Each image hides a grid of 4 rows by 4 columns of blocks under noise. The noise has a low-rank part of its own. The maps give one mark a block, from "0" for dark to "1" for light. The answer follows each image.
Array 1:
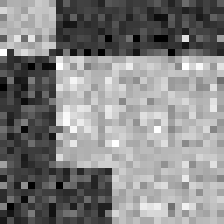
1 0 0 0
0 1 1 1
0 1 1 1
0 0 1 1
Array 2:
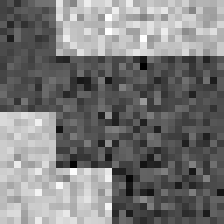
0 1 1 1
0 0 0 0
1 0 0 0
1 1 0 0
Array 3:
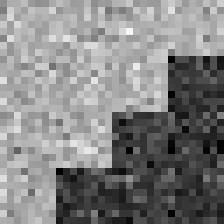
1 1 1 1
1 1 1 0
1 1 0 0
1 0 0 0
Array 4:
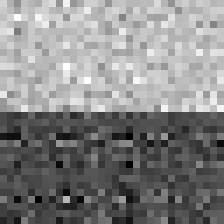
1 1 1 1
1 1 1 1
0 0 0 0
0 0 0 0
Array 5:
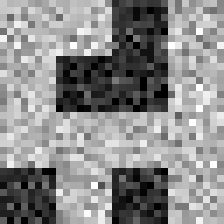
1 1 0 1
1 0 0 1
1 1 1 1
0 1 0 1
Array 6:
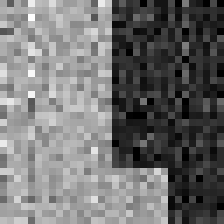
1 1 0 0
1 1 0 0
1 1 0 0
1 1 1 0
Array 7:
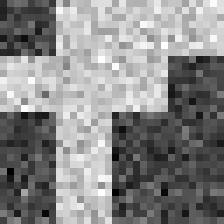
0 1 1 1
1 1 1 0
0 1 0 0
0 1 0 0
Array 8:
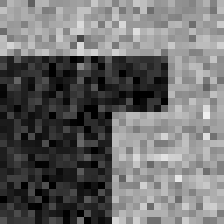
1 1 1 1
0 0 0 1
0 0 1 1
0 0 1 1
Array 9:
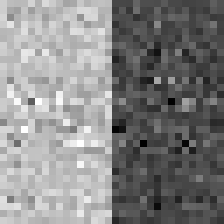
1 1 0 0
1 1 0 0
1 1 0 0
1 1 0 0
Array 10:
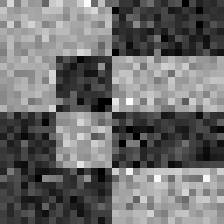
1 1 0 0
1 0 1 1
0 1 0 0
0 0 1 1
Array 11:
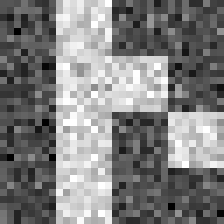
0 1 0 0
0 1 1 0
0 1 0 1
0 1 0 0
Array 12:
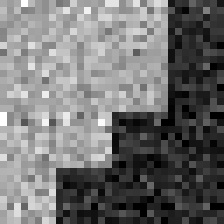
1 1 1 0
1 1 1 0
1 1 0 0
1 0 0 0
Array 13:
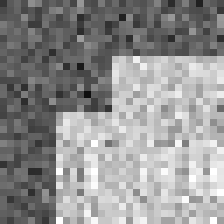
0 0 0 0
0 0 1 1
0 1 1 1
0 1 1 1
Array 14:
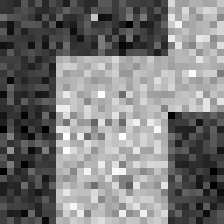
0 0 0 1
0 1 1 1
0 1 1 0
0 1 1 0
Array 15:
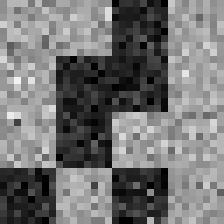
1 1 0 1
1 0 0 1
1 0 1 1
0 1 0 1
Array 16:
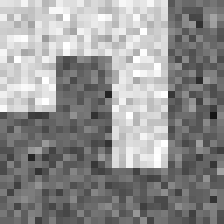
1 1 1 0
1 0 1 0
0 0 1 0
0 0 0 0
